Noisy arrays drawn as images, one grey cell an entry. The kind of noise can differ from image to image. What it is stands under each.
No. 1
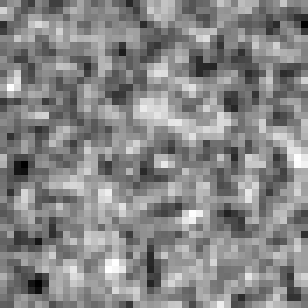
blotchy
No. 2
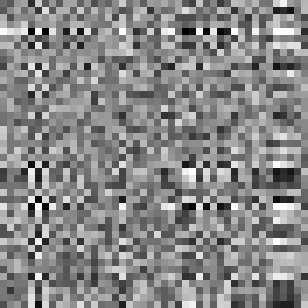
low rank plus noise
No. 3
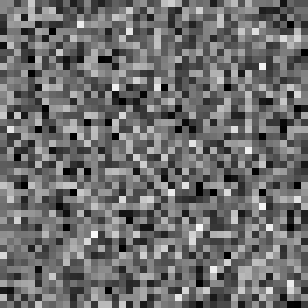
independent entries
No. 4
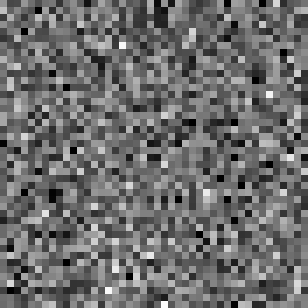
independent entries
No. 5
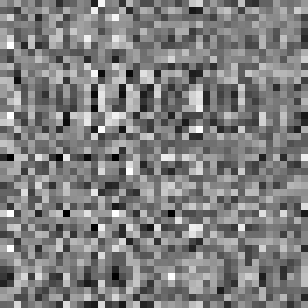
low rank plus noise
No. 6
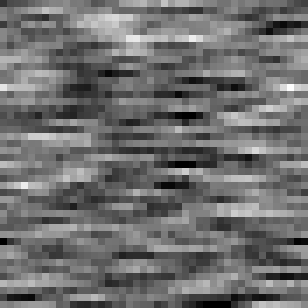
streaked along the rows
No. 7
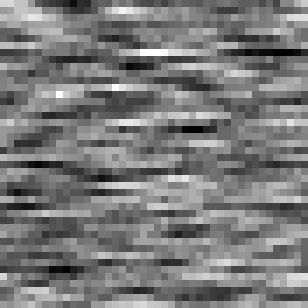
streaked along the rows
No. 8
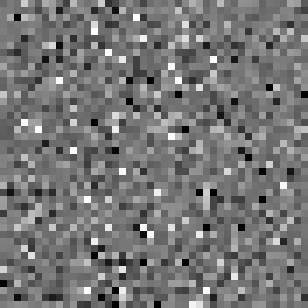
heavy tails
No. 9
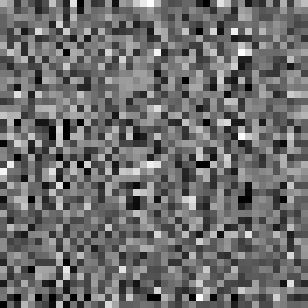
low rank plus noise
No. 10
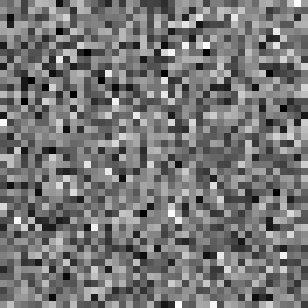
independent entries
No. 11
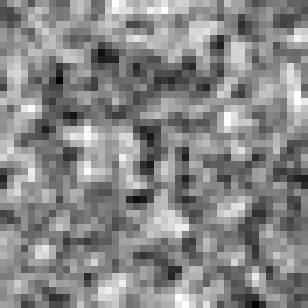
blotchy
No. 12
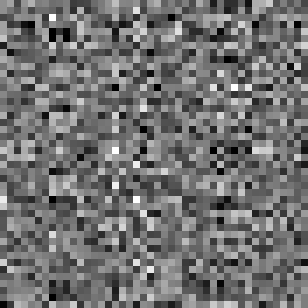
low rank plus noise
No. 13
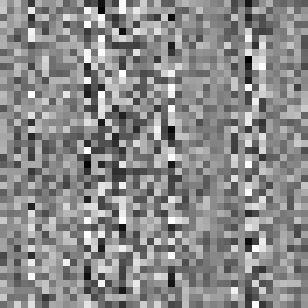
columns of uneven size
